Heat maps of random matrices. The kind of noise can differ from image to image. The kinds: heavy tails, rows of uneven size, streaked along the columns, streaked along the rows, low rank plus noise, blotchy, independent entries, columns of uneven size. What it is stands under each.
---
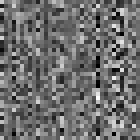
columns of uneven size
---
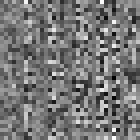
columns of uneven size
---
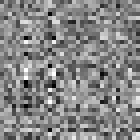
low rank plus noise
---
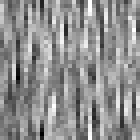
streaked along the columns
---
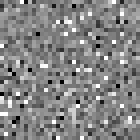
heavy tails
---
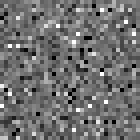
heavy tails
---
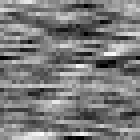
streaked along the rows
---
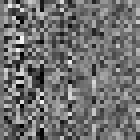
columns of uneven size
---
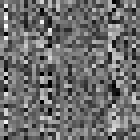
columns of uneven size
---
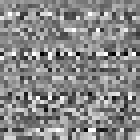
rows of uneven size
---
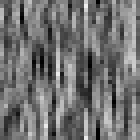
streaked along the columns
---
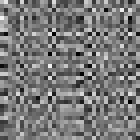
low rank plus noise
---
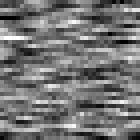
streaked along the rows
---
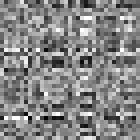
low rank plus noise
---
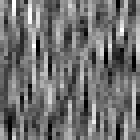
streaked along the columns
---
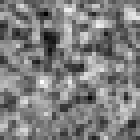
blotchy
